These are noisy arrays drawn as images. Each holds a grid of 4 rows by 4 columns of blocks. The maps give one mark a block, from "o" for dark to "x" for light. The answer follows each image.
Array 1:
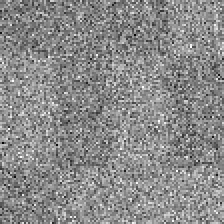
o o o x
x o x o
x o x o
o x x x
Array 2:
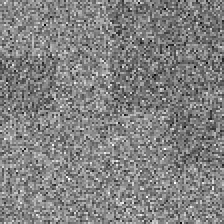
x x o o
o x o o
x x x o
x x x x
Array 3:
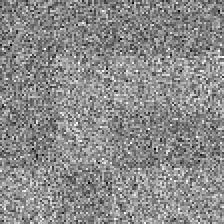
o o o o
o x x x
o x o o
x o x x
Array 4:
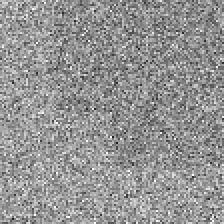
x o o o
x o o o
x x o o
x x x x
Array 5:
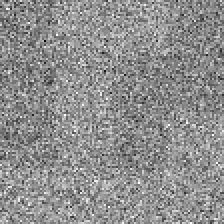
o x x o
o x o o
o x o x
x x x x
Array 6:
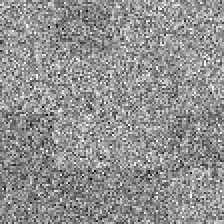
x o x x
x x x x
o x x o
o o o x
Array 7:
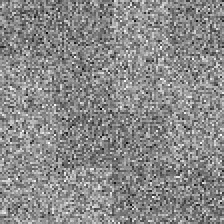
o o x o
x o x x
x o o x
x x o o
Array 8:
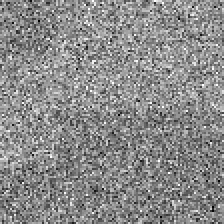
o x x x
x x x x
x o o o
o o o o
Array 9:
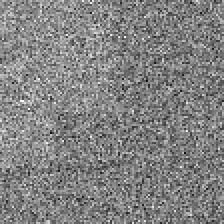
x x o o
x x o o
x o o o
o o o o
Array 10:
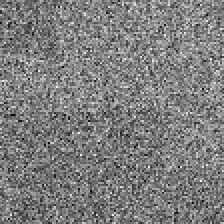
o x x x
x x x x
o o o x
o o o o
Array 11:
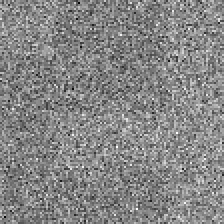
x o o x
o o o x
o x x x
o o o x
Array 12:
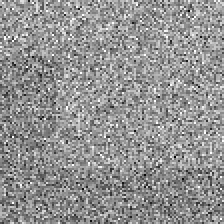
x x x x
o x x x
o x x x
o o o o
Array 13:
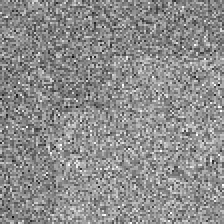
o o o o
o o x x
o x x x
o x x x
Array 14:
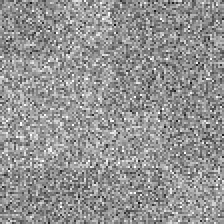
o x o o
x x o o
x x x o
o o o x
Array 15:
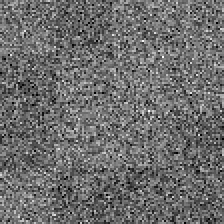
x o x x
o x x x
o x x o
x o o o
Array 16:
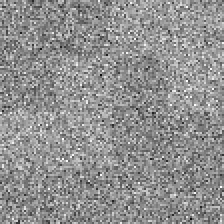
o o x x
o x o x
x x o o
o o o o
